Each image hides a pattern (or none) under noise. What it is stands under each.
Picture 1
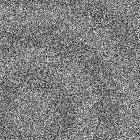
rings round one point
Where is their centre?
bottom left
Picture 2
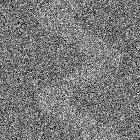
a wavy band
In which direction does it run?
top to bottom
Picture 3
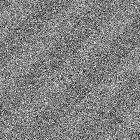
diagonal stripes
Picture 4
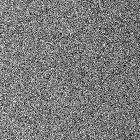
a smooth slope
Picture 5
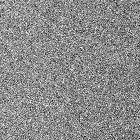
a smooth slope
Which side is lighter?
left
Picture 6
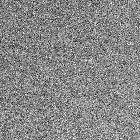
a smooth slope
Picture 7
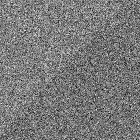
a sharp edge
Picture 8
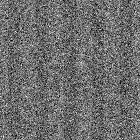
vertical stripes
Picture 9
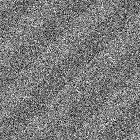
diagonal stripes
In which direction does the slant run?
bottom left to top right
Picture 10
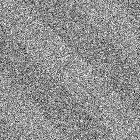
diagonal stripes
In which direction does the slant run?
top left to bottom right
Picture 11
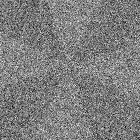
spokes from one point
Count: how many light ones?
4
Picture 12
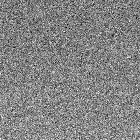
a smooth slope
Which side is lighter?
bottom
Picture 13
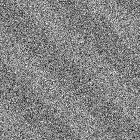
diagonal stripes
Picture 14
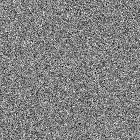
only noise
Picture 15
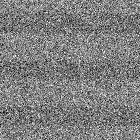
horizontal stripes
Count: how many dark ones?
3
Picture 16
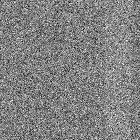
one vertical stripe
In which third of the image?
right
